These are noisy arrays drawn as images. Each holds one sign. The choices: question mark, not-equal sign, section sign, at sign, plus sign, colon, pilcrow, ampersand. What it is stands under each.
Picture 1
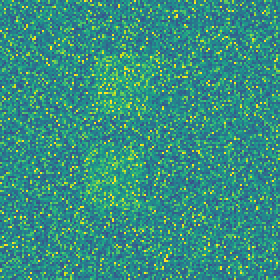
light colon
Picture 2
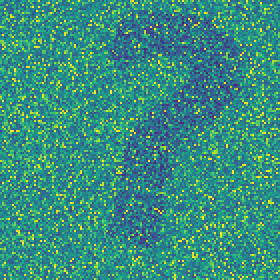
dark question mark
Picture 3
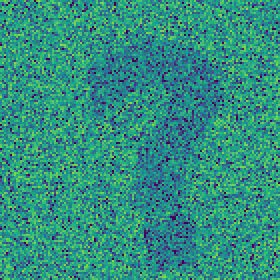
dark question mark
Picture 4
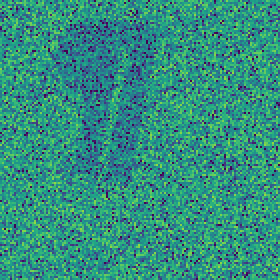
dark pilcrow
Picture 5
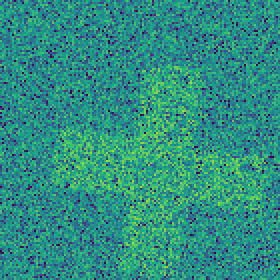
light plus sign
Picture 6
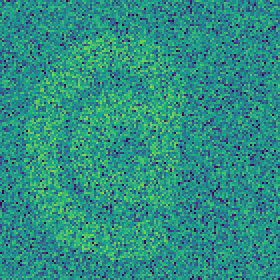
light at sign
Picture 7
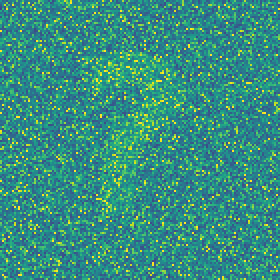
light question mark
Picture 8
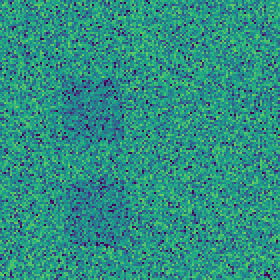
dark colon
